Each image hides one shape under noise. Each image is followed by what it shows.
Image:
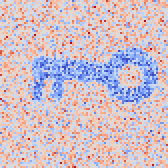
blue key
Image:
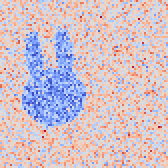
blue rabbit's head
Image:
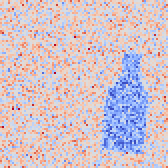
blue bottle
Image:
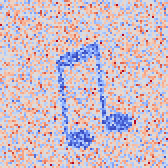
blue pair of musical notes
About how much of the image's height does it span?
two thirds
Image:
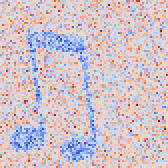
blue pair of musical notes
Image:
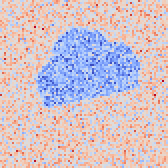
blue cloud
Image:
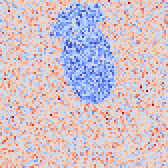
blue footprint
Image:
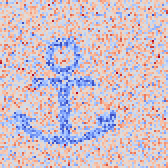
blue anchor
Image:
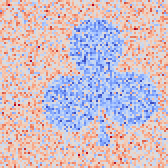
blue club
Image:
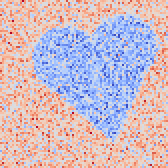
blue heart
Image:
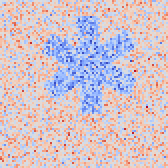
blue asterisk
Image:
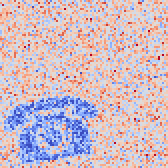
blue telephone
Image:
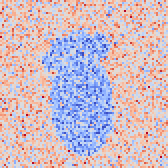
blue footprint
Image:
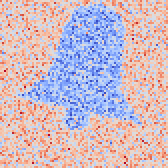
blue bell
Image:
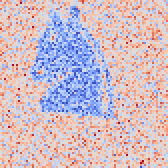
blue chess knight
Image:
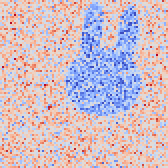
blue rabbit's head
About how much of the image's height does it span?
two thirds
